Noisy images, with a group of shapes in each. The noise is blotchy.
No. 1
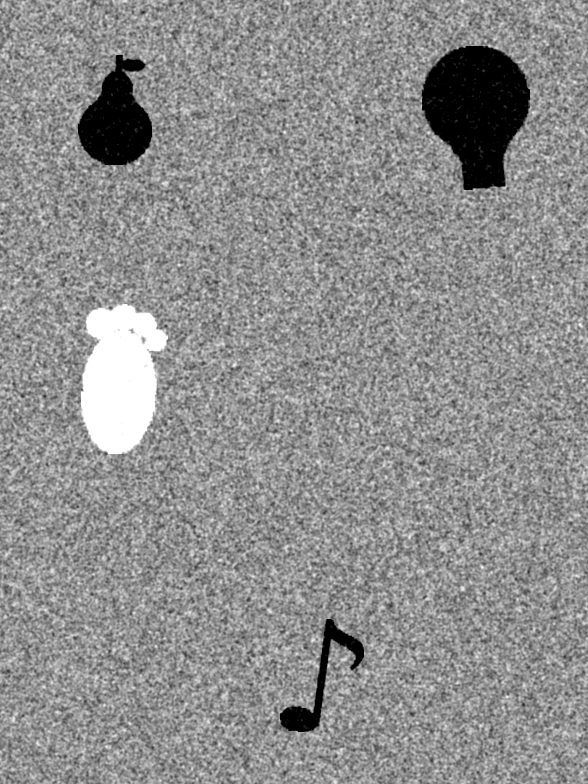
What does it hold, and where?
top left: dark pear; top right: dark light bulb; middle left: light footprint; bottom middle: dark musical note
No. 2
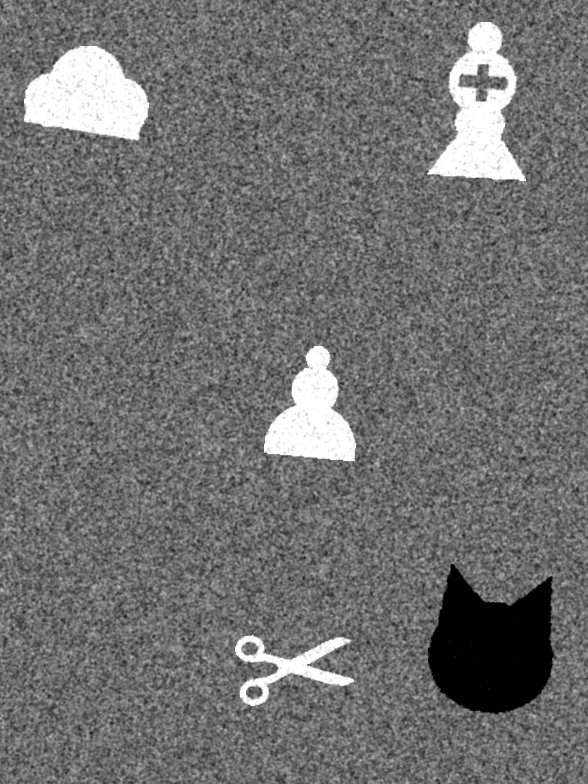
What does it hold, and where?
top left: light cloud; top right: light chess bishop; centre: light chess pawn; bottom middle: light pair of scissors; bottom right: dark cat's head
